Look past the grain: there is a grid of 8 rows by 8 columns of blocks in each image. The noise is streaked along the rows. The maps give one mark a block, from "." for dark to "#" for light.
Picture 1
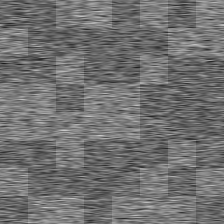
. . # # . # . #
# . . . . . # #
. . # . . # . .
# # . # # . . .
# # # # # . . .
. . # . . . # .
# . . . . # . #
. # # . # # # .
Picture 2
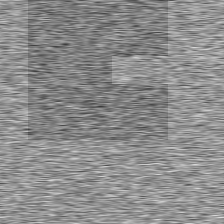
# . . . . . # #
# . . . . . # #
# . . . # # # #
# . . . . . # #
# . . . . . # #
# # # # # # # #
# # # # # # # #
# # # # # # # #
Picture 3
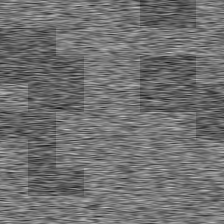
# # # # # . . #
. . # # # # # #
. . . # # . . #
# . . # # . . .
. . # # # # # .
# . # # # # # #
# . . # # # # #
# # # # # # # #
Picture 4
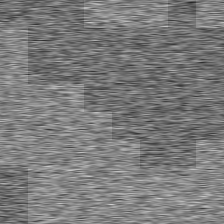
. . . # # # . #
# . . . . . . .
# . . . . . . .
# # # . . . . .
# # # # . . . .
# # # # # . . #
. # # # # # # #
. # # # # # # #
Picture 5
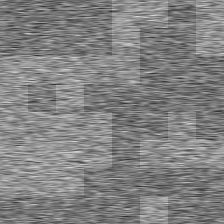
. . . . # # . #
. . . . # . . #
# # # # # . . .
# . # . . . . .
# # # # . . # .
# # # # . # # #
# # # . . . . .
. . . . . # . .
